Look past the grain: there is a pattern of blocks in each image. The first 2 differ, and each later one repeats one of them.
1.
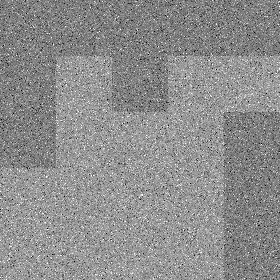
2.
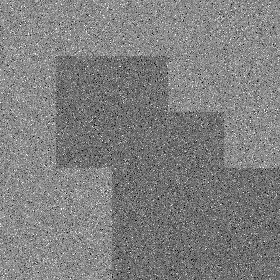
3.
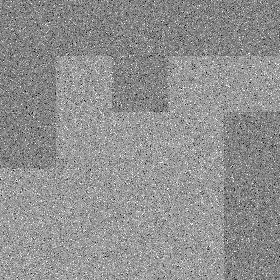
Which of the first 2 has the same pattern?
1
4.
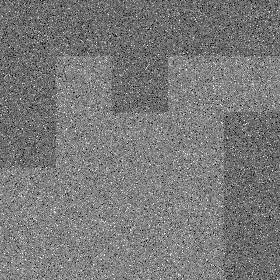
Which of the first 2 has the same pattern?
1
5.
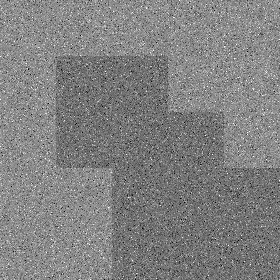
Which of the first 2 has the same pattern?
2
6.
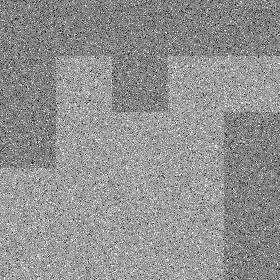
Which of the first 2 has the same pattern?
1
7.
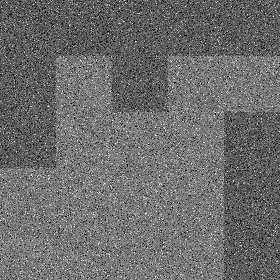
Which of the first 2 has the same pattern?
1
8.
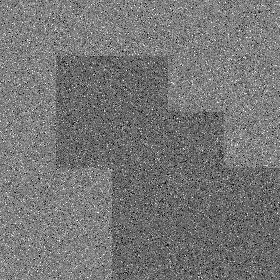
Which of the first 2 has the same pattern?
2
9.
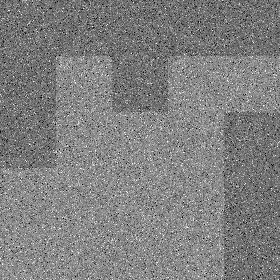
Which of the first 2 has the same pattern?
1
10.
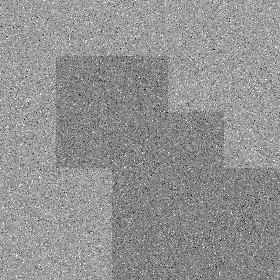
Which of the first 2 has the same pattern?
2
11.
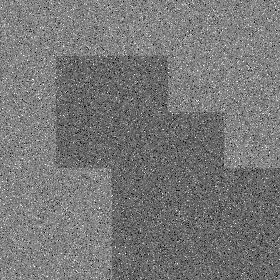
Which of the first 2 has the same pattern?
2
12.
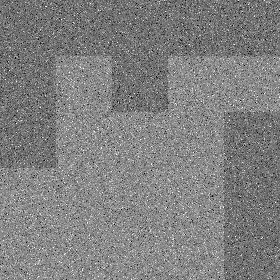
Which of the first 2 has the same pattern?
1
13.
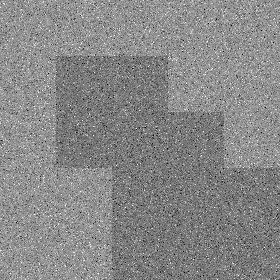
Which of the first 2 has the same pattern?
2
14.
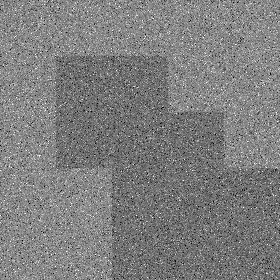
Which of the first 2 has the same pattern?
2
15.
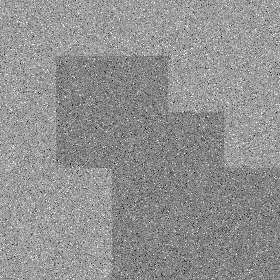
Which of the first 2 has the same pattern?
2
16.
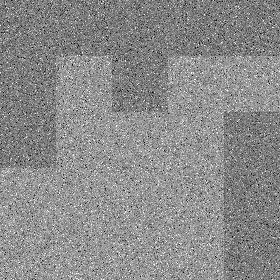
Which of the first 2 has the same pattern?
1
